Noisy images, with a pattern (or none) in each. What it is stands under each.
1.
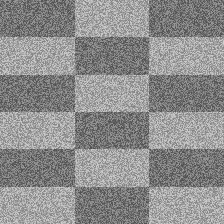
a checkerboard
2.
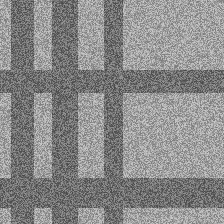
bands of rows crossing bands of columns
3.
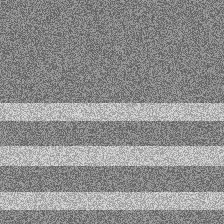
bands of rows
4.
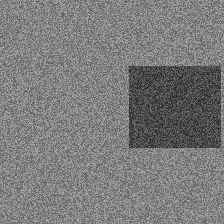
one block
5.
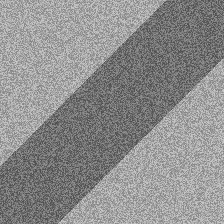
a diagonal band
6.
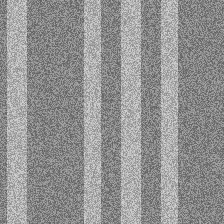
bands of columns
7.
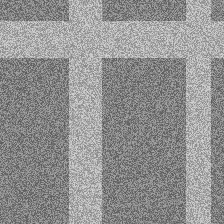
bands of rows crossing bands of columns
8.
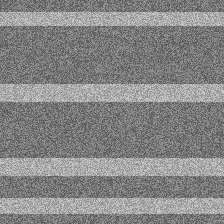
bands of rows
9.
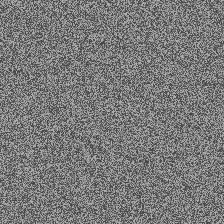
only noise
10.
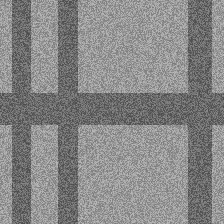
bands of rows crossing bands of columns
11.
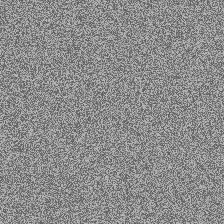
only noise
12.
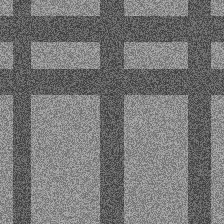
bands of rows crossing bands of columns
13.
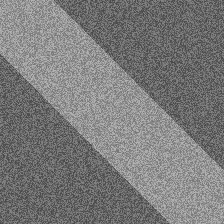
a diagonal band
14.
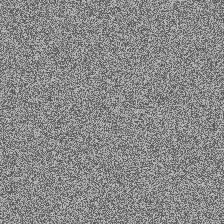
only noise
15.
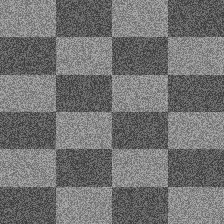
a checkerboard
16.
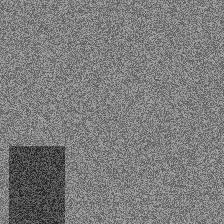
one block
